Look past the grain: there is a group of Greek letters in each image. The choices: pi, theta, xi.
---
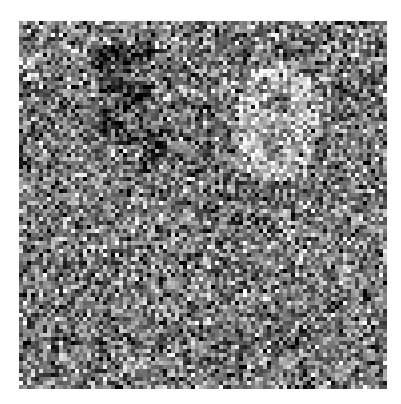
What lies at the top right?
theta
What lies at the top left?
xi
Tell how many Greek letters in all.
2
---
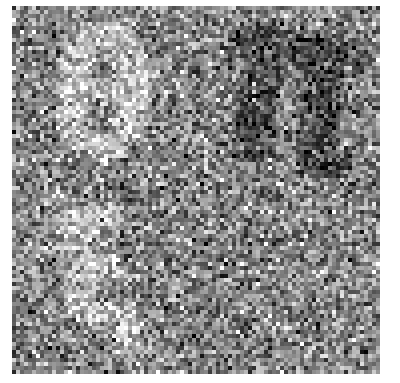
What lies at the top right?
pi
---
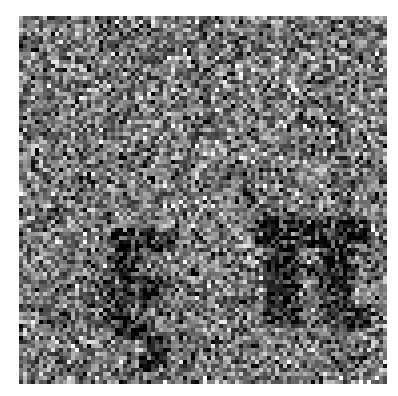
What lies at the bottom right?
pi
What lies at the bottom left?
xi
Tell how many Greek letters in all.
2
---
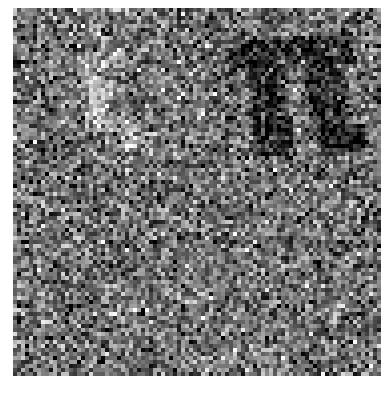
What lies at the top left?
xi
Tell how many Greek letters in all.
2
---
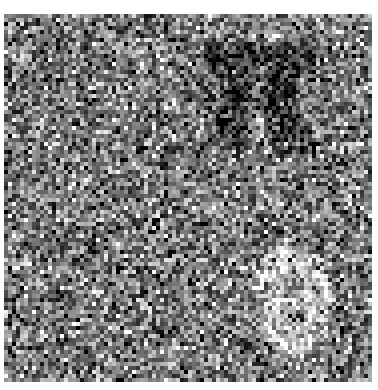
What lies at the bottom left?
nothing
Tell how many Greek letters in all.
2
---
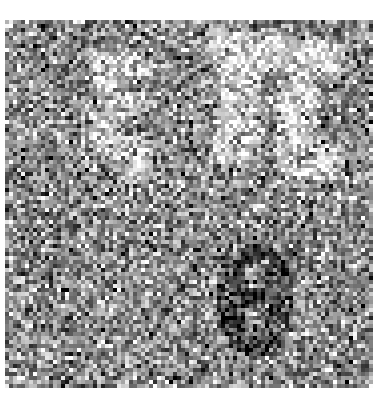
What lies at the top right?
pi
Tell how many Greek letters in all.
3
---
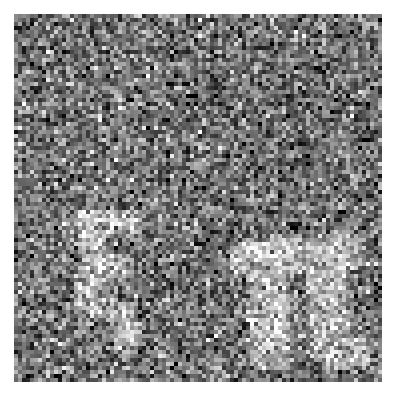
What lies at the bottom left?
xi
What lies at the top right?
nothing
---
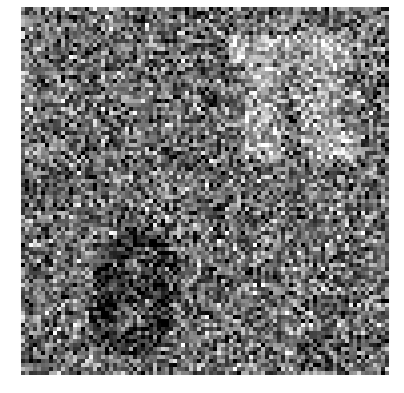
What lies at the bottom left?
theta
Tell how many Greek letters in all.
2
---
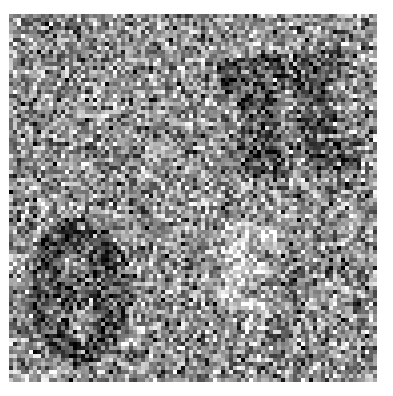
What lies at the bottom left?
theta
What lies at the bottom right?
xi
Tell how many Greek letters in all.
3
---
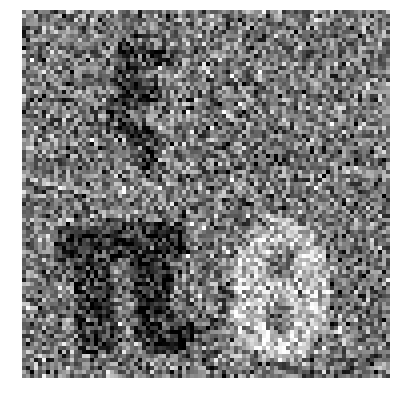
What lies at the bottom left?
pi
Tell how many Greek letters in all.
3
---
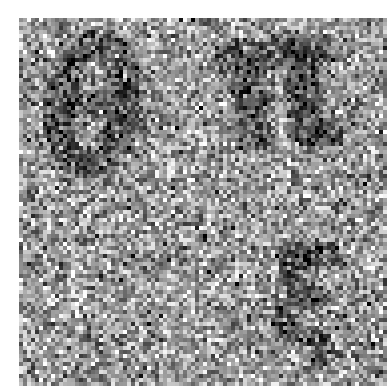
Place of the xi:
bottom right
